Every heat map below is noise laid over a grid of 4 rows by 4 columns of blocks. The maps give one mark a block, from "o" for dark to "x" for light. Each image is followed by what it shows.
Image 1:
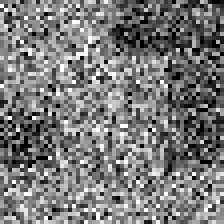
x x o o
x x x o
o x x o
x x x x
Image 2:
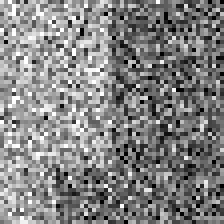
x x o o
x x o o
x x o o
x o o o
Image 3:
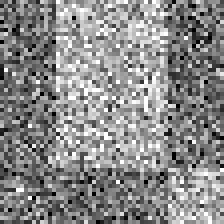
o x x o
o x x o
o x x o
o o o x
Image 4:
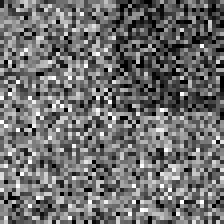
x x o o
x x o o
x x x x
x x x x
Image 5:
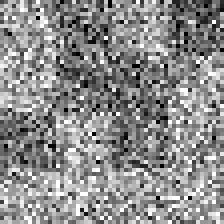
x o x o
x o o x
o x o x
x x x x
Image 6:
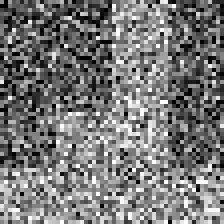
o o x o
o o x o
o x x o
x x x x
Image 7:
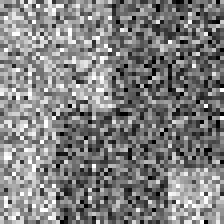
x x o o
x x o o
x o o o
x o o x
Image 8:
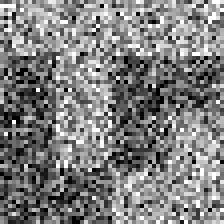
x x x x
o x o o
o x o x
o o x x
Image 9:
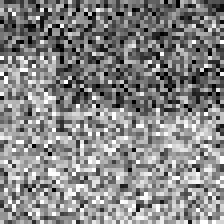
o o o o
x o o o
x x x x
x x x x
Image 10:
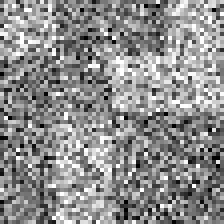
x o o x
o o x x
o x o o
o x o o
